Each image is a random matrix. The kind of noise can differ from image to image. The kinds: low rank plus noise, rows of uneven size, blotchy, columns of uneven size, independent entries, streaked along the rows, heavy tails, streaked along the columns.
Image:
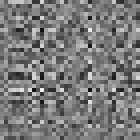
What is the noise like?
low rank plus noise
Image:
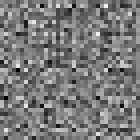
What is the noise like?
low rank plus noise
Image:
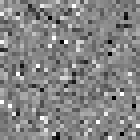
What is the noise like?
heavy tails
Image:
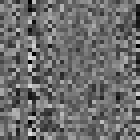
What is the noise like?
columns of uneven size
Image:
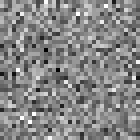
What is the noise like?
independent entries
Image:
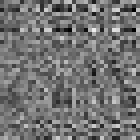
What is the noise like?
low rank plus noise
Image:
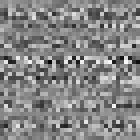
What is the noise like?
rows of uneven size
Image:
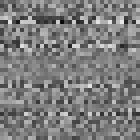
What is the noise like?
rows of uneven size
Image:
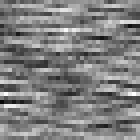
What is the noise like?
streaked along the rows
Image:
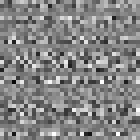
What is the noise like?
rows of uneven size
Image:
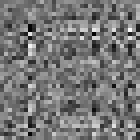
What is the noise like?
low rank plus noise
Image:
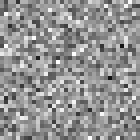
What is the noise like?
independent entries
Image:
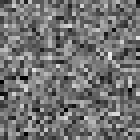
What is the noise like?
independent entries
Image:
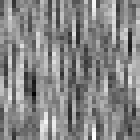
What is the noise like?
streaked along the columns
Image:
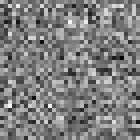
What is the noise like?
low rank plus noise
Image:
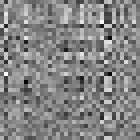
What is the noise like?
low rank plus noise
